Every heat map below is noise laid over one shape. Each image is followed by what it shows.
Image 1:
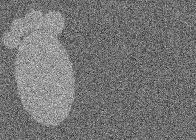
light footprint
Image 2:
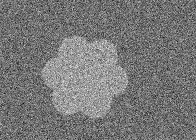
light flower
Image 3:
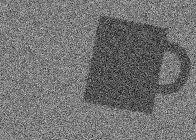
dark cup
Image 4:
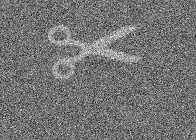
light pair of scissors
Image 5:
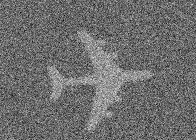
light airplane
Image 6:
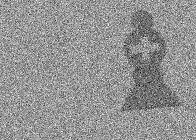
dark chess bishop
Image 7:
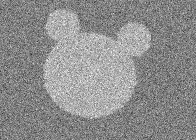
light bear's head
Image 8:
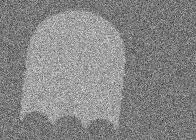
light ghost
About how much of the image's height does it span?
nearly all
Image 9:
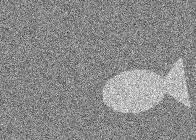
light fish
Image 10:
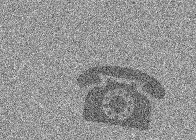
dark telephone
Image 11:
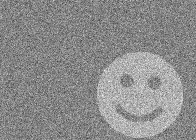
light smiling face
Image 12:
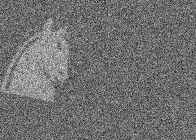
light chess knight
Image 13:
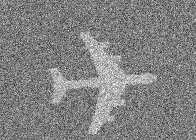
light airplane
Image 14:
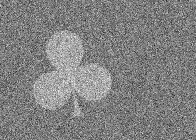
light club
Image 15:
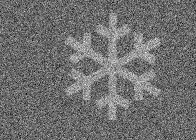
light snowflake
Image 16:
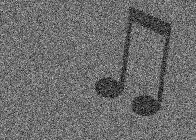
dark pair of musical notes
